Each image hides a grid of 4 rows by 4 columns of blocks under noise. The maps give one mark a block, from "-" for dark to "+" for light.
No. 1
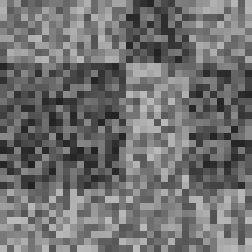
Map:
++-+
--+-
--+-
++++
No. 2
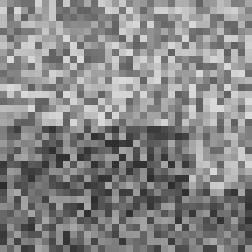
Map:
++++
++++
---+
----
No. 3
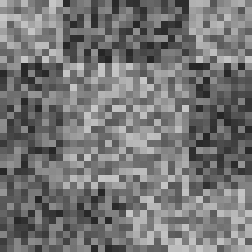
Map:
+--+
-++-
-++-
--++
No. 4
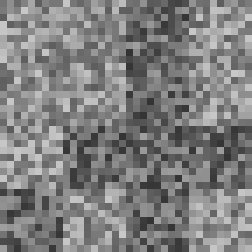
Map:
++-+
++-+
+---
-+-+
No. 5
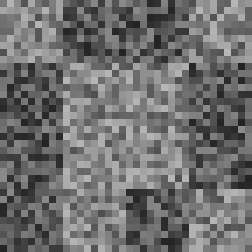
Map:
+--+
-++-
-++-
-+-+
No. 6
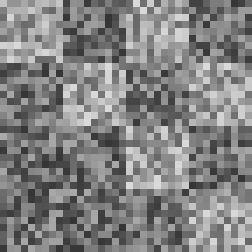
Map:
+-+-
-+-+
--+-
---+
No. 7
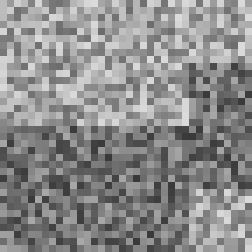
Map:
++++
+++-
----
---+
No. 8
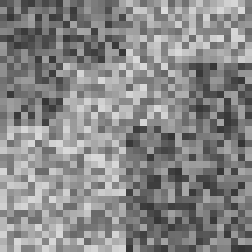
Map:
--++
-++-
++--
++--
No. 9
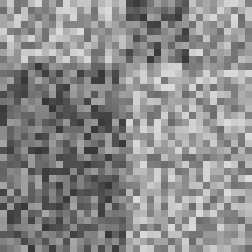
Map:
++-+
--++
--++
--++
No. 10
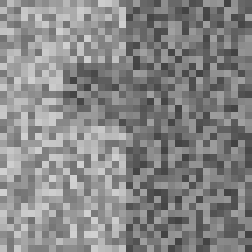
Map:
++--
+---
++--
++--
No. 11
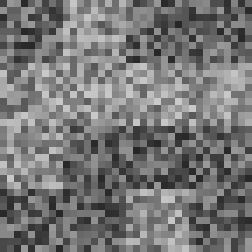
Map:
-+--
++++
+---
--+-
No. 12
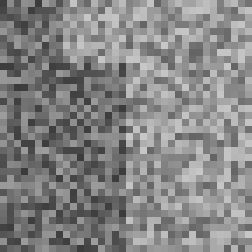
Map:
-+++
--++
--++
--++
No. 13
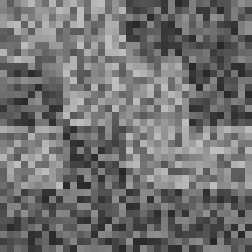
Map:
++--
-++-
+-++
----
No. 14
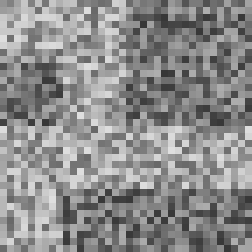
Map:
++--
-+--
++++
+---
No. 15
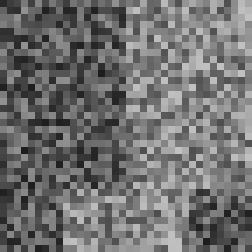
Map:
--++
--++
--++
-++-
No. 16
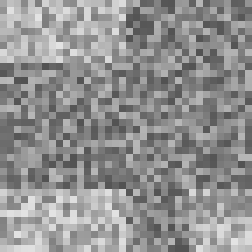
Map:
++--
----
----
++-+
